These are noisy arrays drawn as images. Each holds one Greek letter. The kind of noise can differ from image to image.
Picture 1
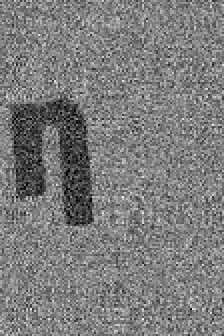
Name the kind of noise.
low rank plus noise
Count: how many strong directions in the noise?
one
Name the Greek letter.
eta
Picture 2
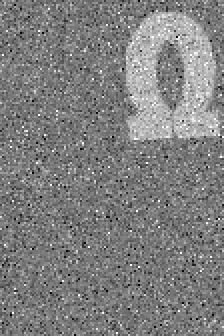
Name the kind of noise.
heavy tails
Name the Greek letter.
omega
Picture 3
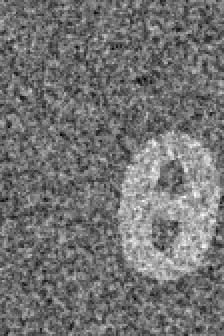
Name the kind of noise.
blotchy
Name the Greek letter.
theta
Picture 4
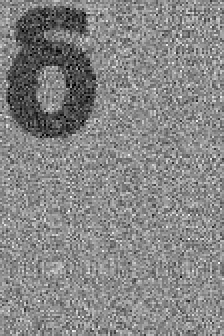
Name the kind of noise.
low rank plus noise
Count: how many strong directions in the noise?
one
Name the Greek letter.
delta
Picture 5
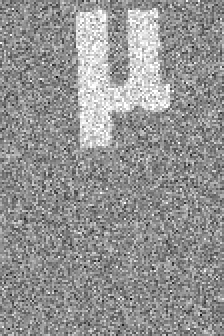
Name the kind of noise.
independent entries
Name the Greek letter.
mu
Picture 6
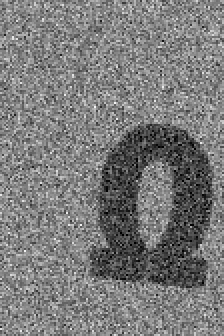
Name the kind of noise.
independent entries
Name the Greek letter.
omega
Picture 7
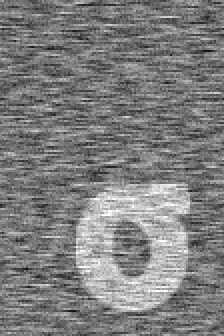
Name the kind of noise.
streaked along the rows
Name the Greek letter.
sigma
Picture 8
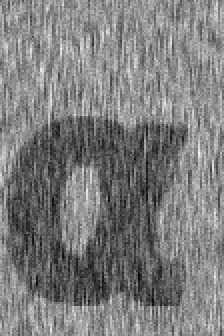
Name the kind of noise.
streaked along the columns
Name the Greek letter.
alpha
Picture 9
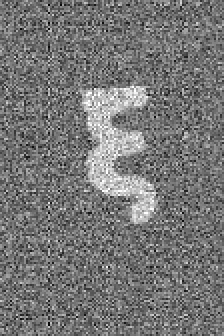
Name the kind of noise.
low rank plus noise
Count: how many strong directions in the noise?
two
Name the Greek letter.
xi
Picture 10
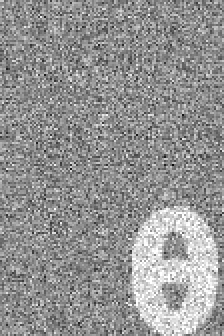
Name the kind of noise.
low rank plus noise
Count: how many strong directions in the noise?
three or four
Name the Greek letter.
theta
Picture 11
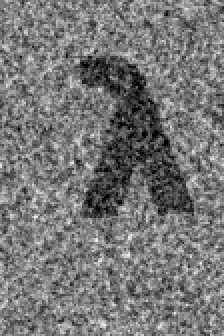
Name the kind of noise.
blotchy
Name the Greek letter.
lambda
